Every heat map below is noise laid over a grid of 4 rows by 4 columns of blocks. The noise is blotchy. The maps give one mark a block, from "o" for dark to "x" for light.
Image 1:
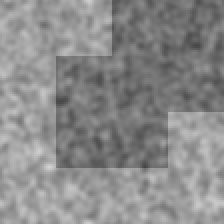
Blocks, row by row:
xxoo
xooo
xoox
xxxx
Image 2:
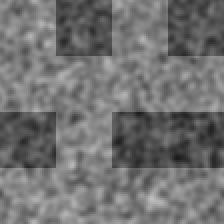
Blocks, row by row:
xoxo
xxxx
oxoo
xxxx
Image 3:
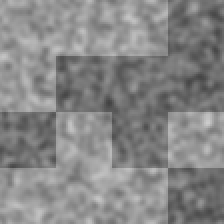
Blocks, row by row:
xxxo
xooo
oxox
xxxo
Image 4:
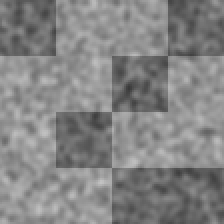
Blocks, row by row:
oxxo
xxox
xoxx
xxoo
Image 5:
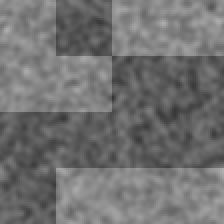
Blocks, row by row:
xoxx
xxoo
oooo
oxxx
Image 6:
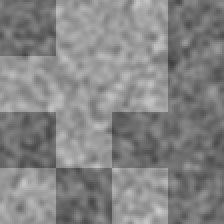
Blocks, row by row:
oxxo
xxxo
oxoo
xoxo
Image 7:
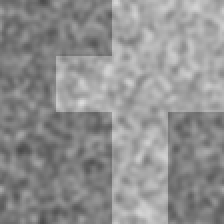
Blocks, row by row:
ooxx
oxxx
ooxo
ooxo
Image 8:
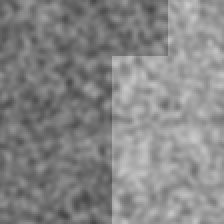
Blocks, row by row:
ooox
ooxx
ooxx
ooxx
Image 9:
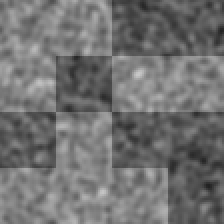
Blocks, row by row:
xxoo
xoxx
oxoo
xxxo
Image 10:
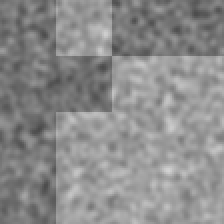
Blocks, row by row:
oxoo
ooxx
oxxx
oxxx
